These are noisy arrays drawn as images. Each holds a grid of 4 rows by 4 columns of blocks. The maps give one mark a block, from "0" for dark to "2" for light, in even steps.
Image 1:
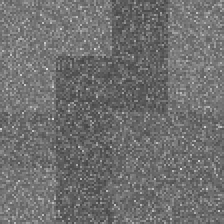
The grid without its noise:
2 2 0 2
2 0 0 2
1 0 1 1
2 0 1 1
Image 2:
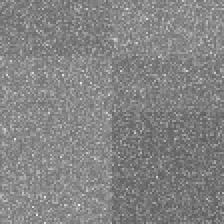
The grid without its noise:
1 1 2 2
2 2 1 1
2 2 0 0
2 2 0 0
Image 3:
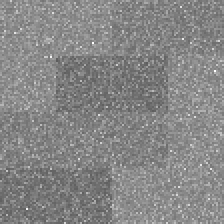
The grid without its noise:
2 2 1 1
2 0 0 2
1 1 1 2
0 0 2 2
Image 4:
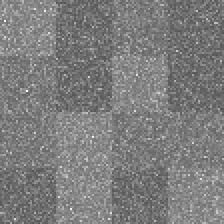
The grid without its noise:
2 0 1 0
1 0 2 0
1 2 1 1
0 2 0 2
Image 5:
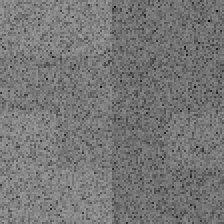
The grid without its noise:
2 2 0 0
1 1 0 0
2 1 0 1
2 2 0 0
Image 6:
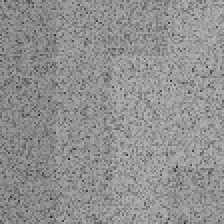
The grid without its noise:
0 1 1 2
0 1 2 2
0 1 2 2
0 1 2 1
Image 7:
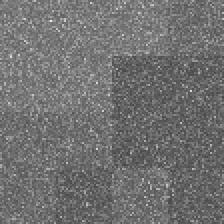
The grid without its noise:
2 2 2 1
2 2 0 0
1 1 0 0
1 0 1 0
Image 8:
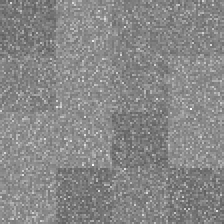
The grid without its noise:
0 2 1 1
1 2 1 2
2 2 0 2
2 0 1 0
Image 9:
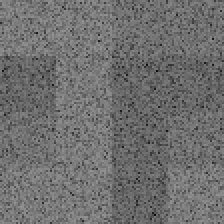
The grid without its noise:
2 2 1 1
0 2 0 0
1 2 0 1
2 2 0 2
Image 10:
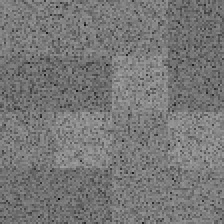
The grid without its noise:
1 1 1 0
0 0 2 0
1 2 1 2
0 0 1 1
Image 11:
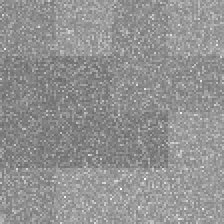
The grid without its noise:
1 2 1 2
0 0 1 1
0 0 0 2
1 2 2 2
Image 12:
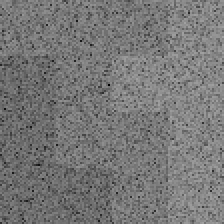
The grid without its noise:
1 1 1 2
0 1 2 2
0 1 1 2
0 0 1 2
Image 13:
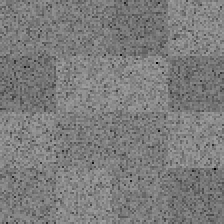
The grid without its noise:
1 1 0 2
0 2 2 0
2 1 1 2
1 2 1 0
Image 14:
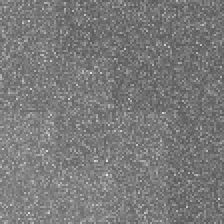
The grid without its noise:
1 0 0 0
1 1 0 0
2 1 1 0
2 2 1 0
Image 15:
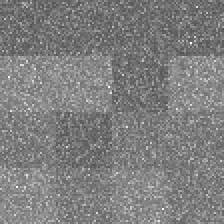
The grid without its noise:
0 0 0 0
2 2 0 2
1 0 1 1
2 1 2 1
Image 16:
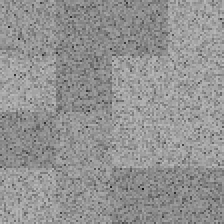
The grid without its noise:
1 0 0 2
2 0 2 2
0 1 2 2
2 1 0 0
